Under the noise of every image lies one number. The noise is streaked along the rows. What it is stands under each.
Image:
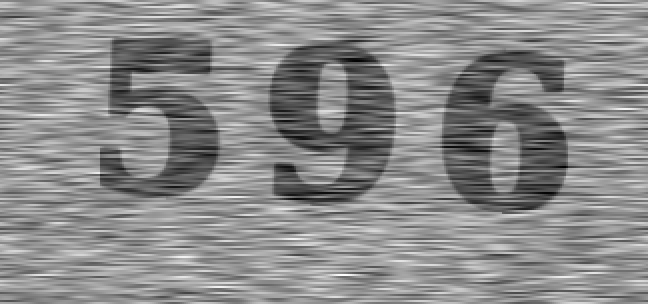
596
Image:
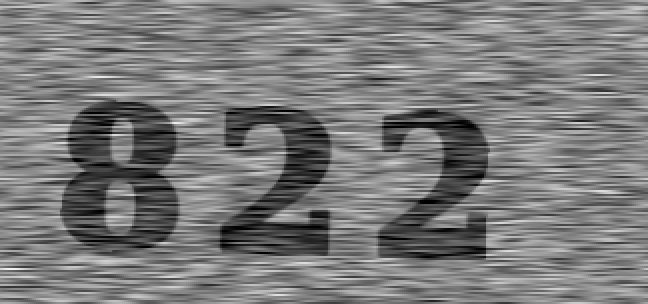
822
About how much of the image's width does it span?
two thirds
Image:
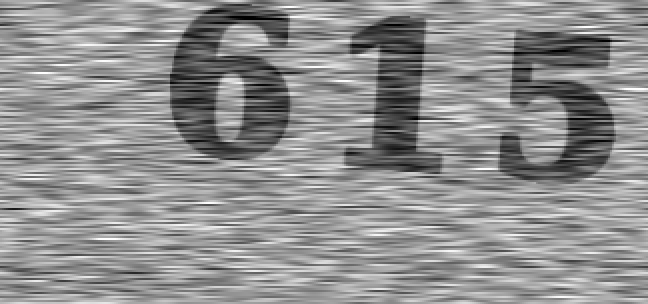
615
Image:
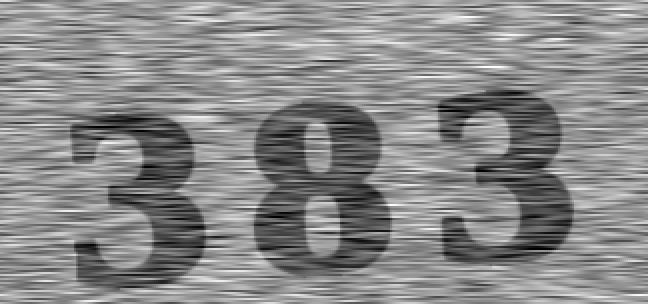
383
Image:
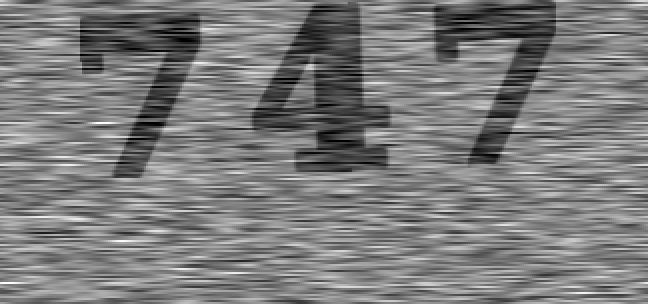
747
